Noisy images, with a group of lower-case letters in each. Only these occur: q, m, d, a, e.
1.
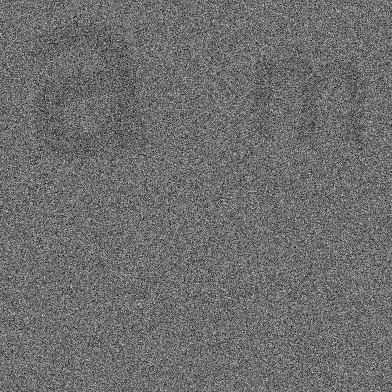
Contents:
top left: dark a; top right: dark m
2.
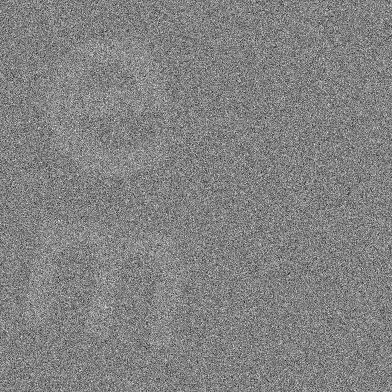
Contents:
top left: light e; bottom left: light m
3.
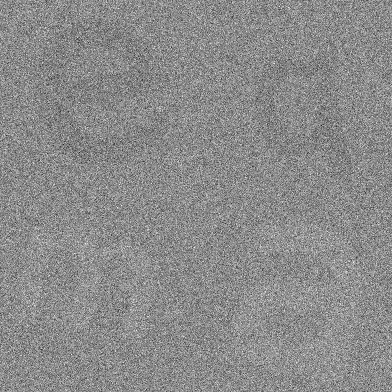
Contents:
top left: dark e; top right: dark q; bottom left: light m; bottom right: light a
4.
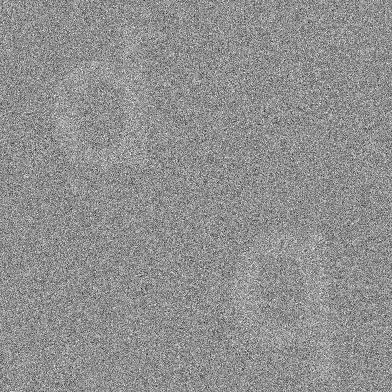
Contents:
top left: light d; bottom right: light q
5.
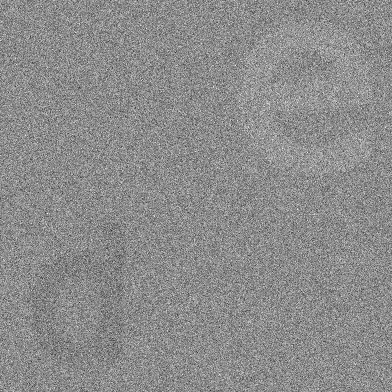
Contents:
top right: light e; bottom left: dark d
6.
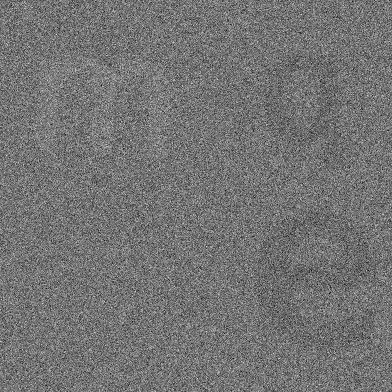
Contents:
top left: light m; top right: dark q; bottom right: dark e
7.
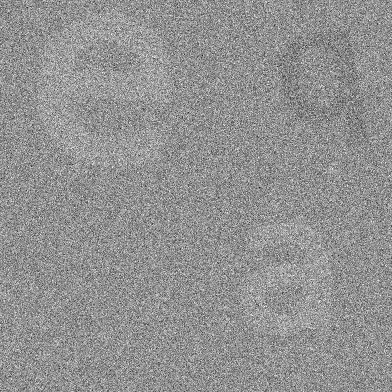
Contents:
top left: light e; top right: dark q; bottom right: light a
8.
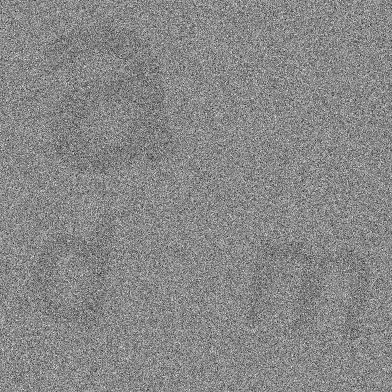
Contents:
top left: dark a; bottom left: dark d; bottom right: dark m
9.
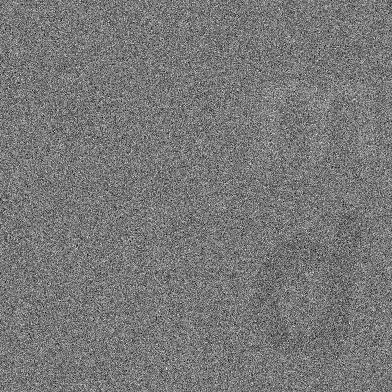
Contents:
top right: light m; bottom right: dark d
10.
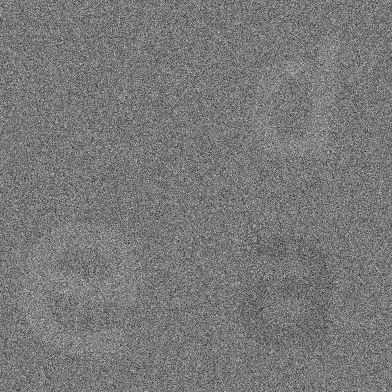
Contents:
top right: light d; bottom left: light e; bottom right: dark a
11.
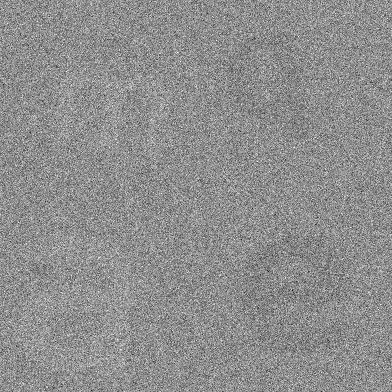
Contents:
top left: light m; top right: dark q; bottom left: light a; bottom right: dark e
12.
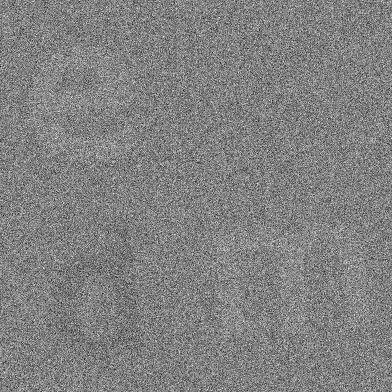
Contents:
top left: light e; bottom left: dark d; bottom right: light m
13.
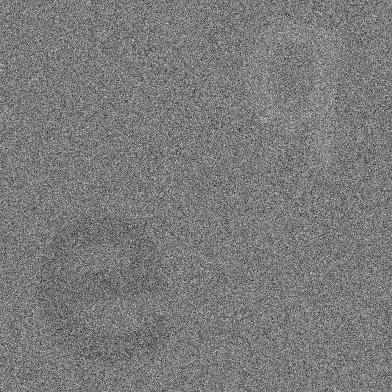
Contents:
top right: light q; bottom left: dark e
